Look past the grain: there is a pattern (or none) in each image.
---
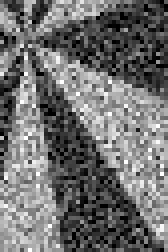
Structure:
spokes from one point
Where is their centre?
top left
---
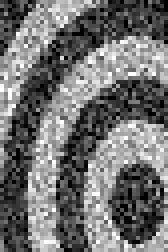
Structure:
rings round one point
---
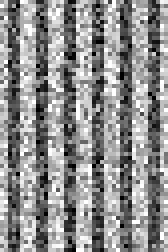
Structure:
vertical stripes
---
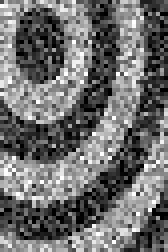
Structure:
rings round one point
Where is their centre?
top left
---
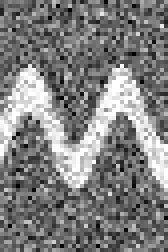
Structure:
a wavy band
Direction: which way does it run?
left to right
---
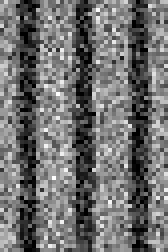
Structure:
vertical stripes
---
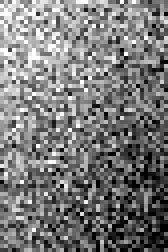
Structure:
a smooth slope
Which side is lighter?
top left
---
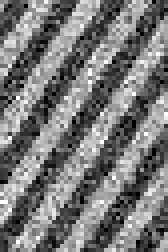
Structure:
diagonal stripes
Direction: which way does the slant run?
bottom left to top right
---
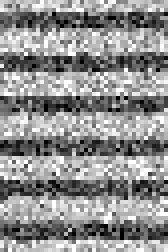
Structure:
horizontal stripes
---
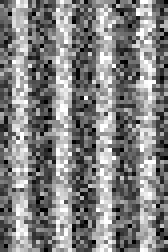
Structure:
vertical stripes
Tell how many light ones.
4
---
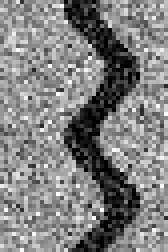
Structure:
a wavy band
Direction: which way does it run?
top to bottom
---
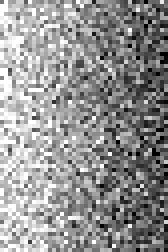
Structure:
a smooth slope
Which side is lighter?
left
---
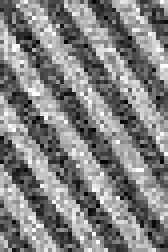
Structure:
diagonal stripes
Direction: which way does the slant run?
top left to bottom right
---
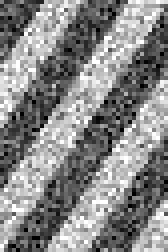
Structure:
diagonal stripes
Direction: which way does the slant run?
bottom left to top right
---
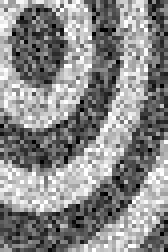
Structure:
rings round one point
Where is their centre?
top left
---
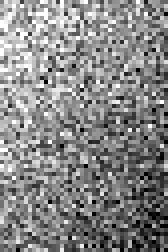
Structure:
a smooth slope
